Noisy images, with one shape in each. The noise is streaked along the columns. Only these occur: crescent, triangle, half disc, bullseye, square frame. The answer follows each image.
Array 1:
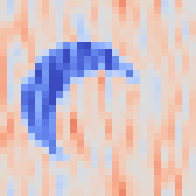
crescent
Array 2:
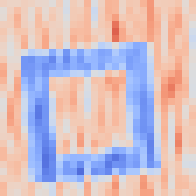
square frame
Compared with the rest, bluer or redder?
bluer
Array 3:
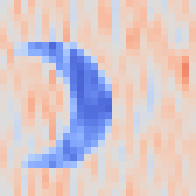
crescent
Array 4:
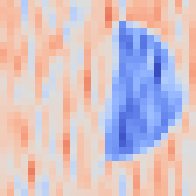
half disc
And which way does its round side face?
right
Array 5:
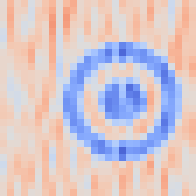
bullseye
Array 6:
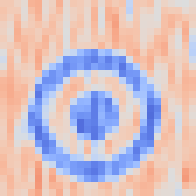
bullseye
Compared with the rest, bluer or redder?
bluer
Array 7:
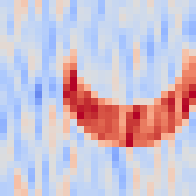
crescent
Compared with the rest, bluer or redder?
redder
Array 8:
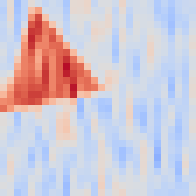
triangle
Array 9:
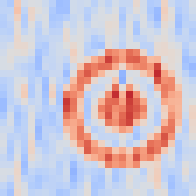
bullseye
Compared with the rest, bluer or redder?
redder
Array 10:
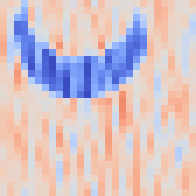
crescent
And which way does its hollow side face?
up
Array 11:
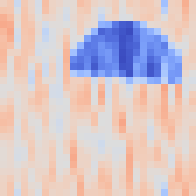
half disc
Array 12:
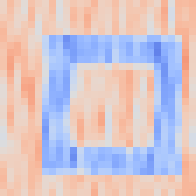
square frame
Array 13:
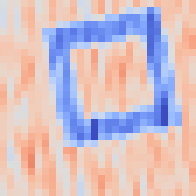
square frame
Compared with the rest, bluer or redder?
bluer
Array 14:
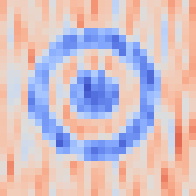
bullseye
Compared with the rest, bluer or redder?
bluer
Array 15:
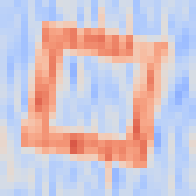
square frame
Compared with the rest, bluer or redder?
redder
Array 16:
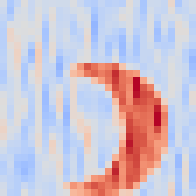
crescent
